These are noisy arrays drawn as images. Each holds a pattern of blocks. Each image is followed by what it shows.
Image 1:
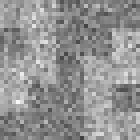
the same after a half turn
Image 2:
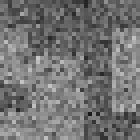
no symmetry
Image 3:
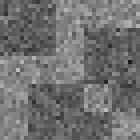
mirrored about the diagonal from the top left
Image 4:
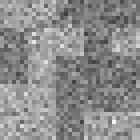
no symmetry
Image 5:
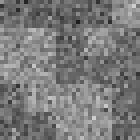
mirrored about the diagonal from the bottom left
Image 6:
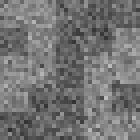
the same after a half turn
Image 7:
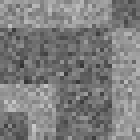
mirrored about the diagonal from the bottom left
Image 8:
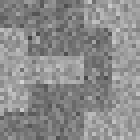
top and bottom mirror each other
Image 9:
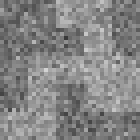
no symmetry
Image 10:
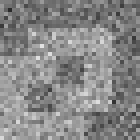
mirrored about the diagonal from the bottom left
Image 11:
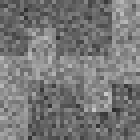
the same after a half turn
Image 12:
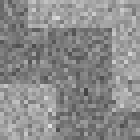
mirrored about the diagonal from the bottom left
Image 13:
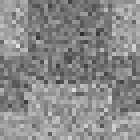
left and right mirror each other
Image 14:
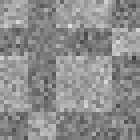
mirrored about the diagonal from the top left
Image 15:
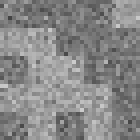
mirrored about the diagonal from the bottom left
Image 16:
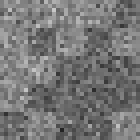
mirrored about the diagonal from the top left
